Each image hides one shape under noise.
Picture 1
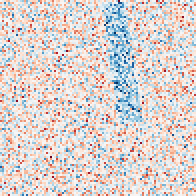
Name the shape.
bar
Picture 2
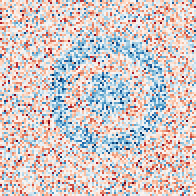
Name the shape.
bullseye
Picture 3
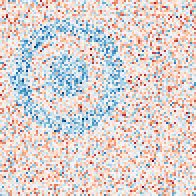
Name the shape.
bullseye
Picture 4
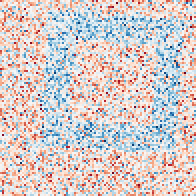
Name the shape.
square frame
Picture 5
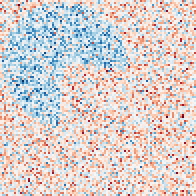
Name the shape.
disc with a wedge cut out
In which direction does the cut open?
down and right
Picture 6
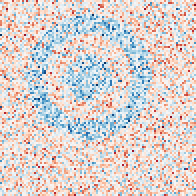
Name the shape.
bullseye
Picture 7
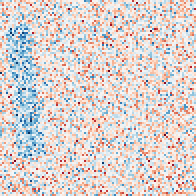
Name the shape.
bar
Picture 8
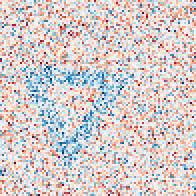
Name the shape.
triangle frame
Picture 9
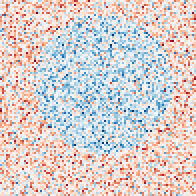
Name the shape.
disc
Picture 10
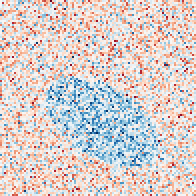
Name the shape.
ellipse
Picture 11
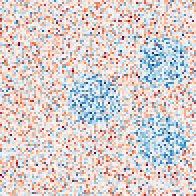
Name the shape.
three dots
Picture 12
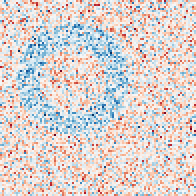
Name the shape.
ring
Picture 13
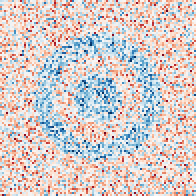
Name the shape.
bullseye
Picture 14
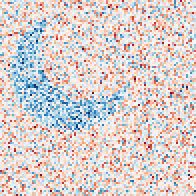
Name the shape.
crescent
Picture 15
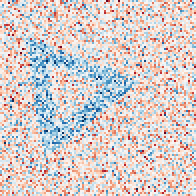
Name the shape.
triangle frame
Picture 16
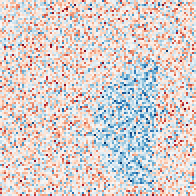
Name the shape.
half disc
